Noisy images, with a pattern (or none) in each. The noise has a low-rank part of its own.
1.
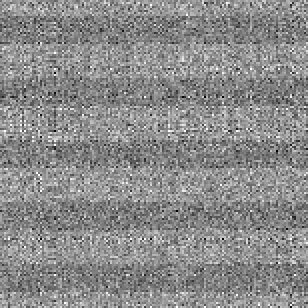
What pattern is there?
horizontal stripes
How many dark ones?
5
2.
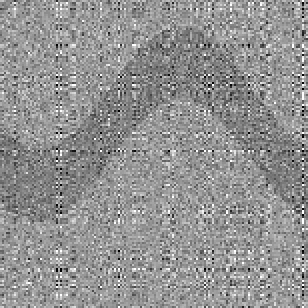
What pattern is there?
a wavy band
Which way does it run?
left to right
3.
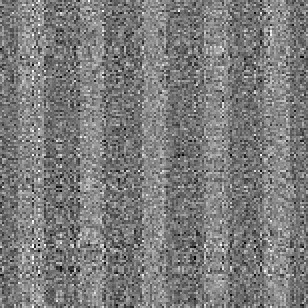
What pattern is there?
vertical stripes
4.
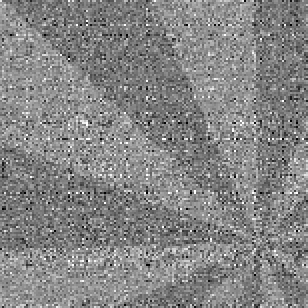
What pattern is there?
spokes from one point
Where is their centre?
bottom right
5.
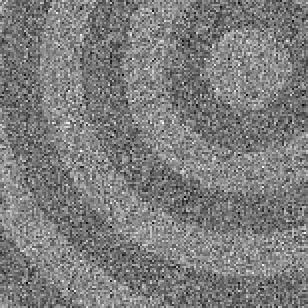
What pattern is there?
rings round one point
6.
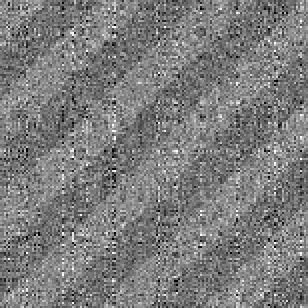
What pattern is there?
diagonal stripes
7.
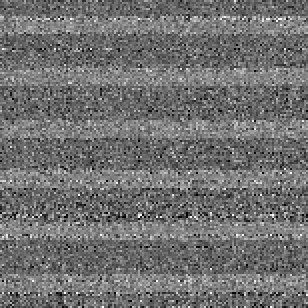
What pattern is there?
horizontal stripes
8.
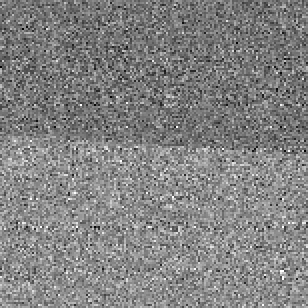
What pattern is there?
a sharp edge
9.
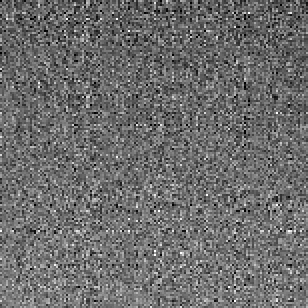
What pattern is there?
a smooth slope
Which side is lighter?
bottom
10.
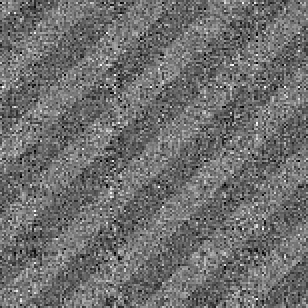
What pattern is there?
diagonal stripes
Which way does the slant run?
bottom left to top right
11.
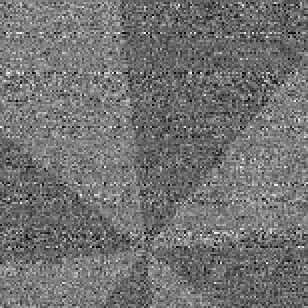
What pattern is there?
spokes from one point
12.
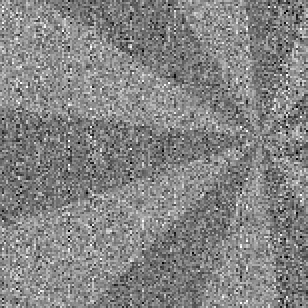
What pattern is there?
spokes from one point
